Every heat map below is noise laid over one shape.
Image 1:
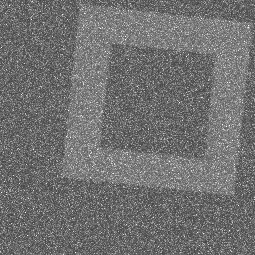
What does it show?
light square frame
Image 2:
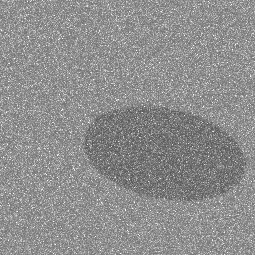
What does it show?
dark ellipse
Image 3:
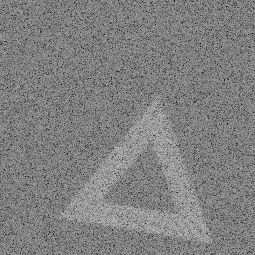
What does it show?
light triangle frame
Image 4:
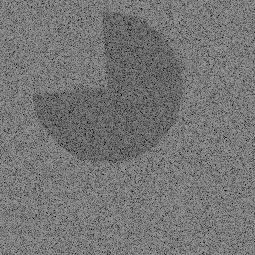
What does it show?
dark disc with a wedge cut out
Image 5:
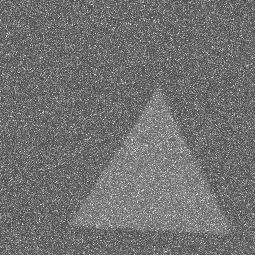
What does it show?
light triangle
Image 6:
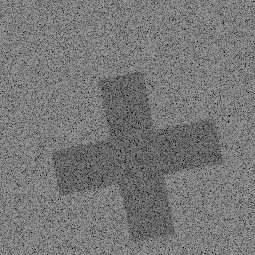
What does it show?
dark cross
